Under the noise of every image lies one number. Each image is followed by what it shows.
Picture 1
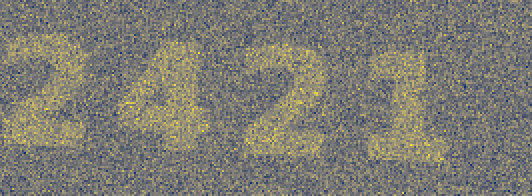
2421
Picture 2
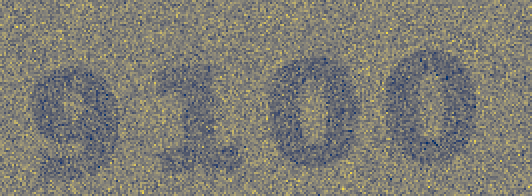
9100
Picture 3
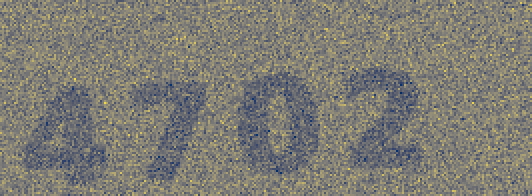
4702
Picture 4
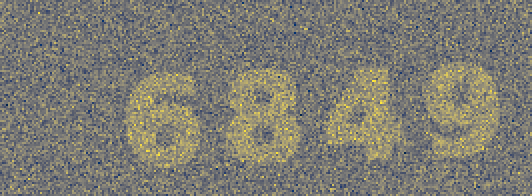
6849
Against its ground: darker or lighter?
lighter
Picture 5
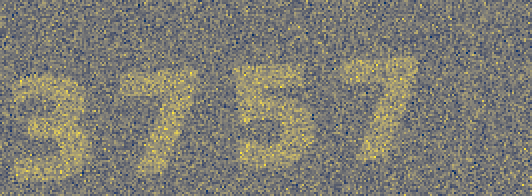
3757
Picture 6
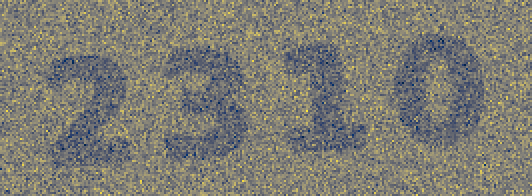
2310
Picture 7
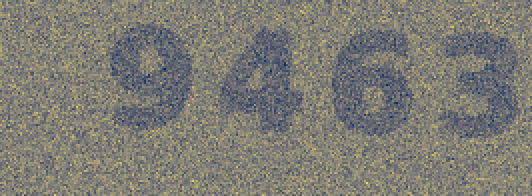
9463
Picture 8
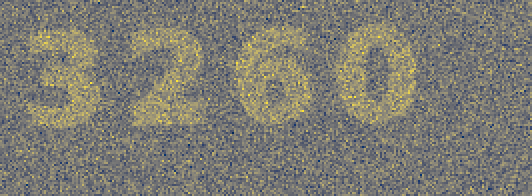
3260
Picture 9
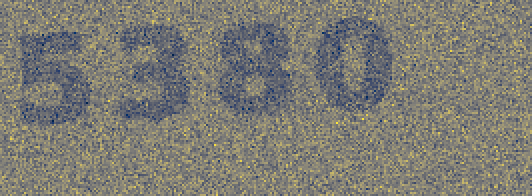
5380
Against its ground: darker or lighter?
darker
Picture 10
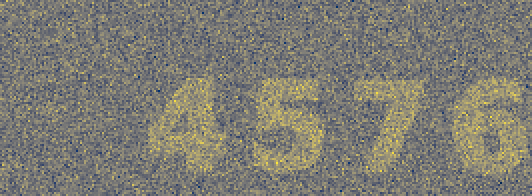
4576
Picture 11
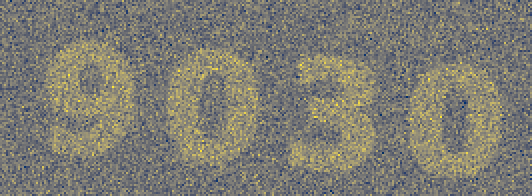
9030
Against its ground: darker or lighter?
lighter
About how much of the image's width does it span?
nearly all
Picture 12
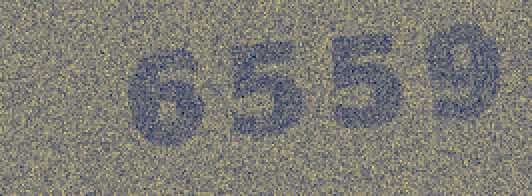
6559
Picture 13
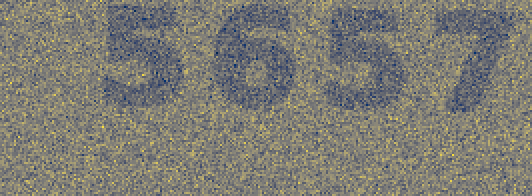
5657
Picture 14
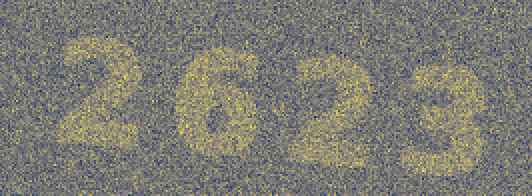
2623
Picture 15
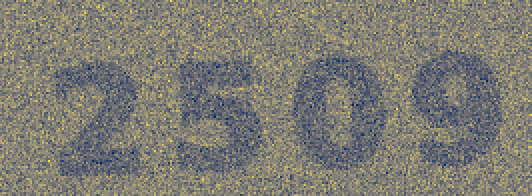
2509
